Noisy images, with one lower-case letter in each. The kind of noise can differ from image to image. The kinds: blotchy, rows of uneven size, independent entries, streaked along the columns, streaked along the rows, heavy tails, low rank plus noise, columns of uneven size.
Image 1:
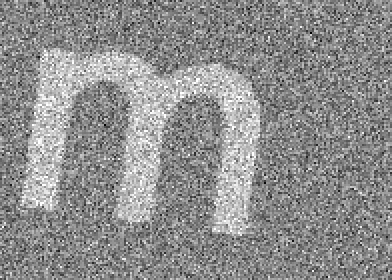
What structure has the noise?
independent entries
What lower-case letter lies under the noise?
m
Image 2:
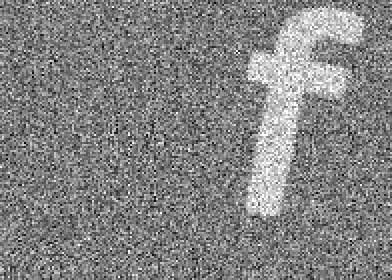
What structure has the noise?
low rank plus noise
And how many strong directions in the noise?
five to eight
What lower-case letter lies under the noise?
f
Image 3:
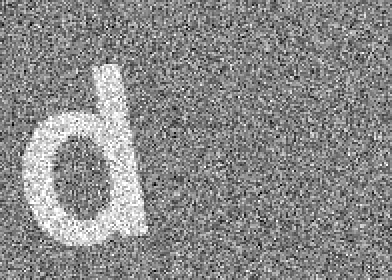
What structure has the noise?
low rank plus noise
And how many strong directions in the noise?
three or four
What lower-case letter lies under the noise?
d
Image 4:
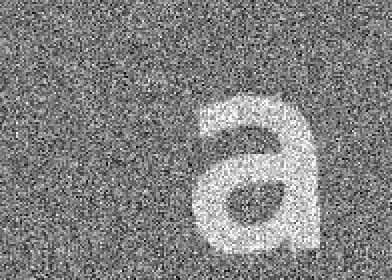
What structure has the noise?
low rank plus noise
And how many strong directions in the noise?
three or four
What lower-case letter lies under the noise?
a
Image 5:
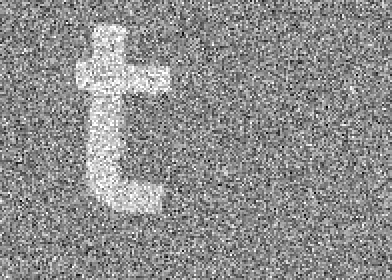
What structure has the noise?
independent entries
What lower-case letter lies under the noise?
t
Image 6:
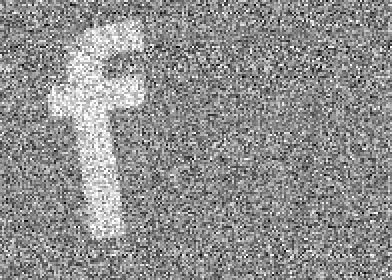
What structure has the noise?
rows of uneven size
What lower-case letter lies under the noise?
f
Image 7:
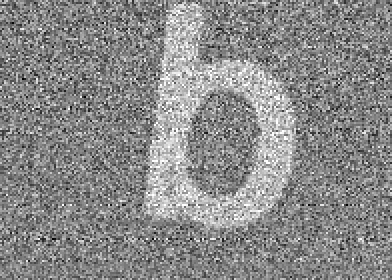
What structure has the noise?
rows of uneven size
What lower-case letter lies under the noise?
b
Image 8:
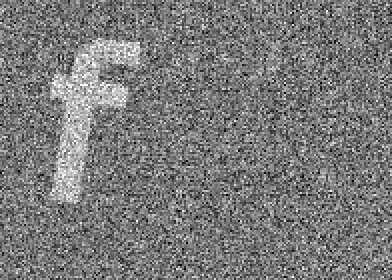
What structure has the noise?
low rank plus noise
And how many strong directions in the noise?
two
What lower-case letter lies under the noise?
f
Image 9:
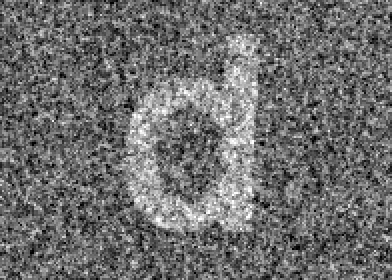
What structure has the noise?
blotchy
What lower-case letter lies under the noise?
d
